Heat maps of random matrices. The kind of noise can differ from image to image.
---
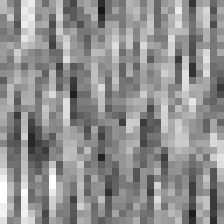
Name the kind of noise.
streaked along the columns
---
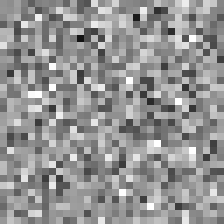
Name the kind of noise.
independent entries
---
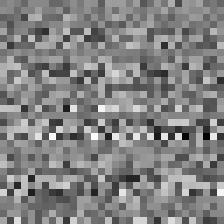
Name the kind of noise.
rows of uneven size
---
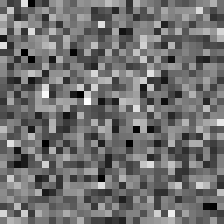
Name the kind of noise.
independent entries
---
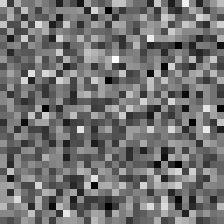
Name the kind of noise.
low rank plus noise
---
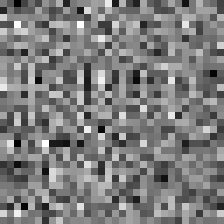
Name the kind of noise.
low rank plus noise
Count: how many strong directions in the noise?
three or four
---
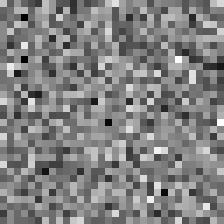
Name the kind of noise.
independent entries
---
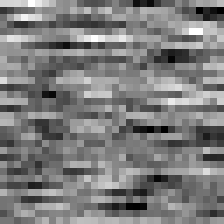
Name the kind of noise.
streaked along the rows
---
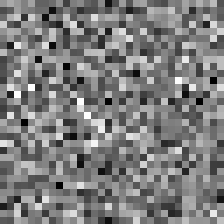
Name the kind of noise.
independent entries
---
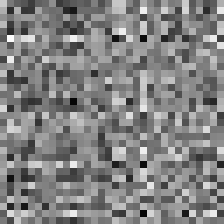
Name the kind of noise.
low rank plus noise
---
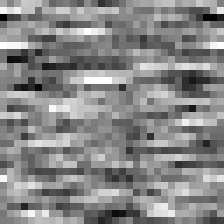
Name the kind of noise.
streaked along the rows
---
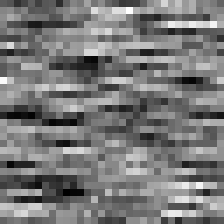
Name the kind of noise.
streaked along the rows
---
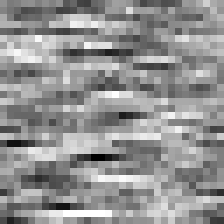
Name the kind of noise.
streaked along the rows
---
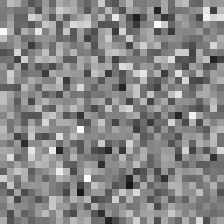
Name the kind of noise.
independent entries
